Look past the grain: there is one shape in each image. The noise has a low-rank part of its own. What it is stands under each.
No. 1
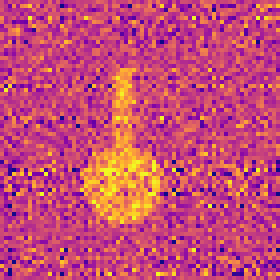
lollipop
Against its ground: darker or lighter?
lighter
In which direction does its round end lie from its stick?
down
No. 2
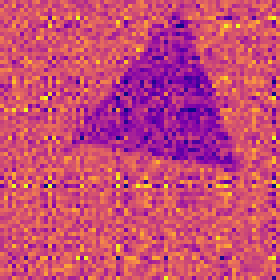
triangle
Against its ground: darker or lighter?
darker
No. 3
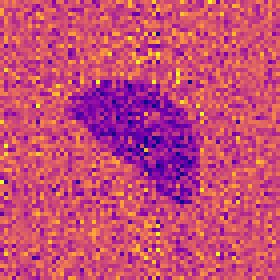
half disc
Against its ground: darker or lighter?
darker
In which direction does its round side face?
up and right
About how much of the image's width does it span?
half
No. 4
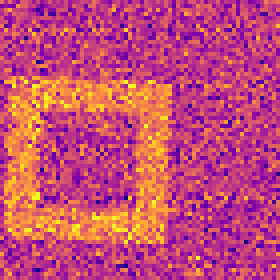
square frame
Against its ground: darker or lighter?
lighter
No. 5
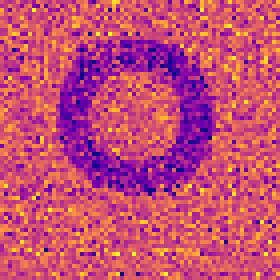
ring
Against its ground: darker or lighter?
darker
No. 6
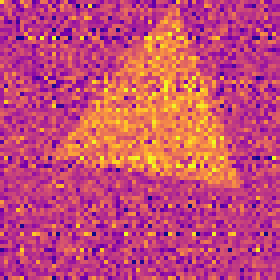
triangle
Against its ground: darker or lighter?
lighter
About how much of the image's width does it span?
two thirds
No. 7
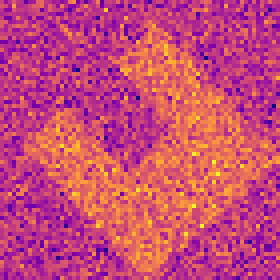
square with a notch
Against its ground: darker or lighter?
lighter
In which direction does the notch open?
up and left
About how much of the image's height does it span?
nearly all
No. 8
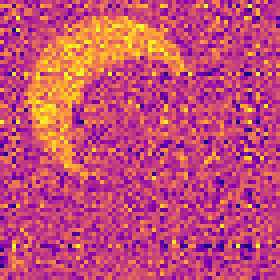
crescent
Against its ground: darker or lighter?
lighter
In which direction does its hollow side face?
down and right
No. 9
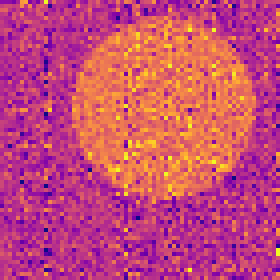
disc
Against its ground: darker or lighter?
lighter
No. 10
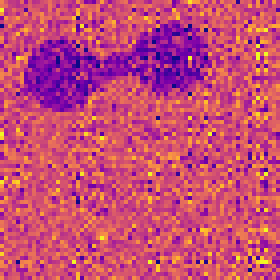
dumbbell
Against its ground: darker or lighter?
darker
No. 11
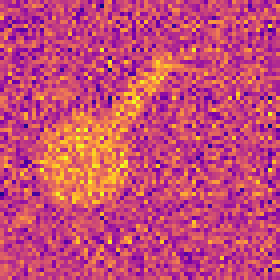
lollipop
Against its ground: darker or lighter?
lighter
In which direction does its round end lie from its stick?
down and left
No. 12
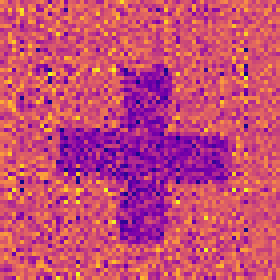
cross
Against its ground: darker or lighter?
darker
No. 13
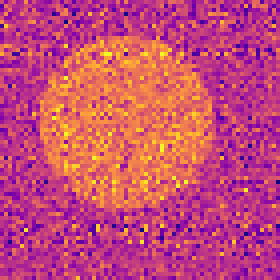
disc
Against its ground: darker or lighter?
lighter
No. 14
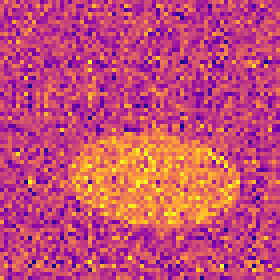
ellipse
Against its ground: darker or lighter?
lighter
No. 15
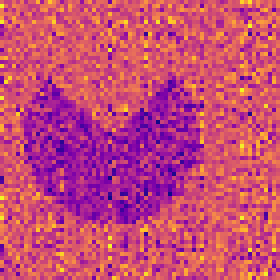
disc with a wedge cut out
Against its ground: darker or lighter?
darker
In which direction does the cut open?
up
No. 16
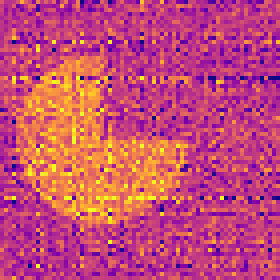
disc with a wedge cut out
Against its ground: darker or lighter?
lighter
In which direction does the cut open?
up and right
